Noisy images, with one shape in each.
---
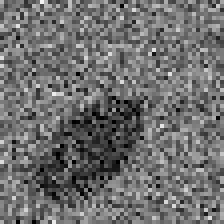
ellipse
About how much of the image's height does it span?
half
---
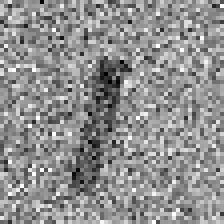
bar
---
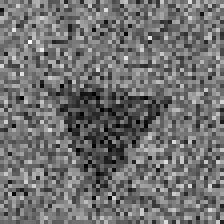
triangle
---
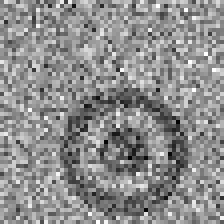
bullseye
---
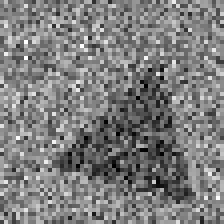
triangle
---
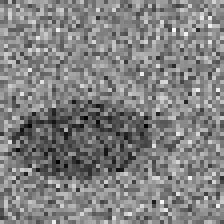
ellipse
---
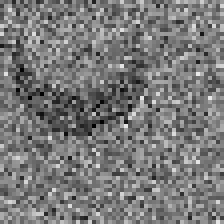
crescent
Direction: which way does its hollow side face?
up
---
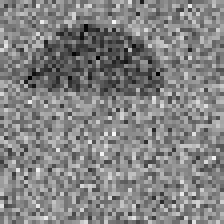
half disc
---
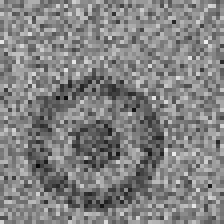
bullseye
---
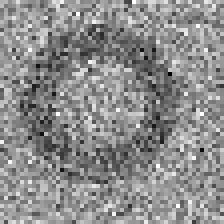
ring
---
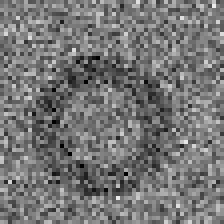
ring
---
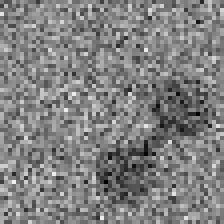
dumbbell
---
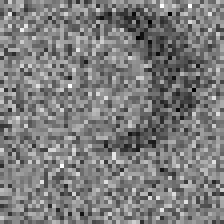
crescent
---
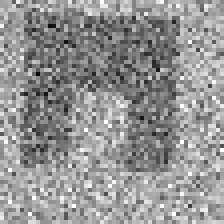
square with a notch
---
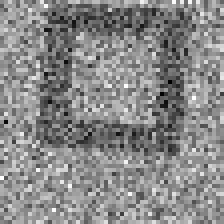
square frame
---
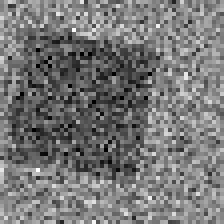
square
